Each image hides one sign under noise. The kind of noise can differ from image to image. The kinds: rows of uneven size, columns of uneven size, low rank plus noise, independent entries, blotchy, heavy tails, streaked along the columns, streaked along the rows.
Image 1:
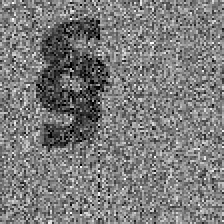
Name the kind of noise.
columns of uneven size
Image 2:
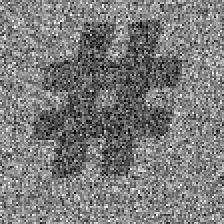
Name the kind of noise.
low rank plus noise
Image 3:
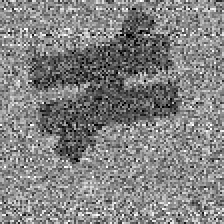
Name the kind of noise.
rows of uneven size
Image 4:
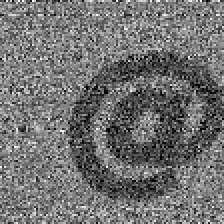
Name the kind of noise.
rows of uneven size
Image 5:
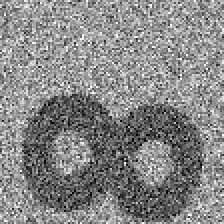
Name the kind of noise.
low rank plus noise
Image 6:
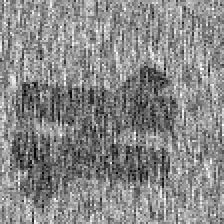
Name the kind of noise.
streaked along the columns
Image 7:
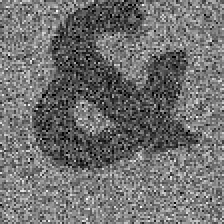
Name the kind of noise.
low rank plus noise
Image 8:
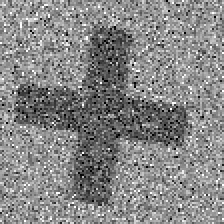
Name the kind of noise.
heavy tails
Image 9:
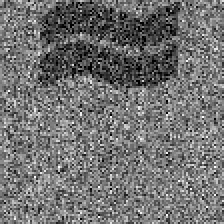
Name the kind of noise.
columns of uneven size
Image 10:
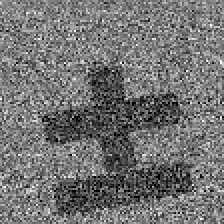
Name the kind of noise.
rows of uneven size
